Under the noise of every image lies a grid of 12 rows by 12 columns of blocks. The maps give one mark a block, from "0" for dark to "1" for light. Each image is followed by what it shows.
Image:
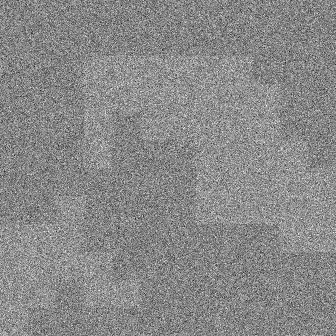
0 0 0 0 0 0 0 0 0 0 0 0
0 0 0 0 0 0 0 0 0 0 0 0
0 0 0 1 1 1 1 1 1 0 0 0
0 0 0 1 1 1 1 1 1 1 0 0
0 0 0 1 0 1 1 1 1 1 0 0
0 0 0 1 0 0 0 1 1 1 1 0
0 0 0 0 0 0 0 1 1 1 1 1
0 0 1 0 0 0 0 1 1 1 1 1
1 1 1 0 0 0 0 0 0 0 1 1
1 1 1 1 0 0 0 0 0 0 0 0
1 1 0 1 1 0 0 0 0 0 0 0
1 0 0 0 0 0 0 0 0 0 0 0
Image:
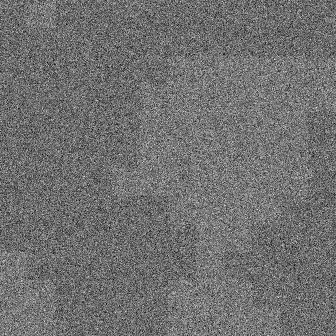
0 1 0 0 0 0 0 0 0 0 0 0
0 0 0 0 0 0 0 0 0 0 0 0
0 0 0 0 0 0 1 1 1 1 1 1
0 0 0 0 0 1 1 1 1 1 1 1
0 0 0 0 0 1 1 1 1 1 1 0
0 0 0 0 0 1 1 1 1 1 1 0
0 0 0 0 1 1 1 1 1 1 1 0
0 0 0 0 0 0 1 1 1 1 0 0
0 0 0 0 0 0 0 1 1 0 0 0
1 0 0 0 0 0 0 1 0 0 0 0
1 1 0 0 0 0 1 1 1 0 0 0
1 1 0 0 0 0 1 1 1 1 0 0
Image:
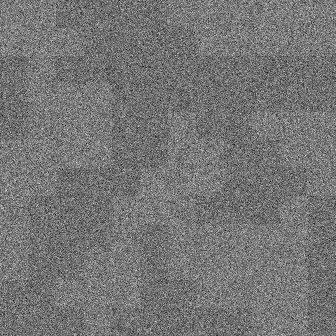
1 1 0 0 0 0 1 1 1 1 1 1
1 1 1 0 0 0 0 1 1 1 1 1
0 1 0 0 0 0 0 0 0 0 0 0
0 1 1 1 0 0 0 0 0 0 0 0
0 1 1 1 0 0 1 0 0 1 1 1
1 1 1 1 0 0 1 1 0 0 1 1
1 1 0 0 0 1 1 1 0 0 0 1
1 0 0 0 1 1 1 0 0 0 1 0
1 0 0 0 1 0 1 1 1 1 1 0
1 0 0 1 1 0 1 1 1 1 1 0
0 0 1 1 1 0 0 1 1 1 1 0
0 0 0 1 0 0 0 0 0 1 1 0
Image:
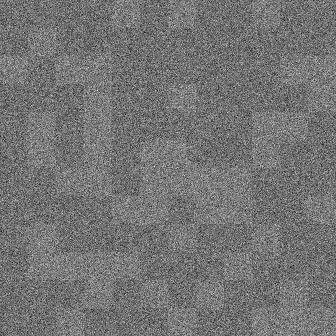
0 0 0 0 1 0 1 0 0 1 0 0
0 1 0 0 0 0 0 0 0 0 0 0
1 0 1 1 0 0 0 0 0 0 1 1
0 0 0 1 0 0 1 0 0 0 0 1
0 1 0 1 0 0 0 0 0 1 1 0
0 1 0 1 0 1 1 0 0 1 0 0
0 0 1 1 0 1 1 1 1 0 0 0
0 0 0 0 1 1 0 1 1 0 0 1
0 1 0 0 0 0 1 0 0 1 0 0
0 1 1 1 1 0 0 0 1 0 0 0
0 0 0 1 0 1 0 1 0 0 1 0
0 0 1 0 0 0 1 0 0 1 1 1
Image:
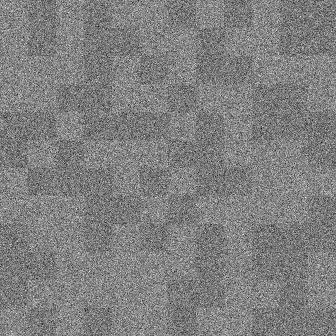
1 0 1 0 1 1 0 1 0 1 0 0
1 0 1 0 0 1 1 0 1 1 0 0
1 1 1 0 1 0 1 0 0 1 1 1
1 1 0 0 1 1 0 1 1 0 0 1
0 0 1 0 0 0 1 0 1 0 0 0
0 1 0 1 1 1 0 0 1 1 1 0
1 0 0 0 1 0 1 0 0 1 1 1
1 1 1 0 0 1 0 1 1 1 1 0
0 1 1 0 1 0 1 0 1 0 0 0
0 0 1 1 1 1 1 0 1 0 0 1
0 1 1 1 1 1 0 0 1 1 0 1
1 0 1 0 1 1 0 1 1 0 0 0
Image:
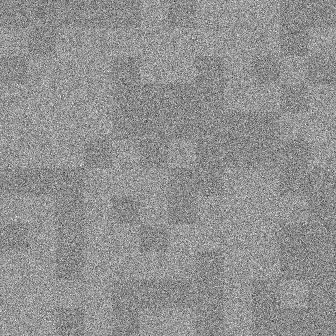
0 0 0 0 0 1 0 1 1 1 0 0
1 0 1 1 1 1 1 1 1 1 0 1
0 1 1 1 0 1 1 0 1 0 1 0
1 1 1 1 0 0 0 0 1 1 0 1
1 1 1 1 0 0 0 0 0 0 1 1
1 1 1 0 1 0 1 0 0 0 0 1
0 0 0 1 1 1 0 0 1 1 0 0
1 1 0 1 0 1 0 1 1 1 1 0
0 1 0 1 1 0 1 1 1 1 0 0
1 1 0 1 1 1 1 0 1 1 0 0
1 1 1 1 0 0 0 0 1 0 1 0
1 1 0 1 0 1 1 0 1 0 0 0
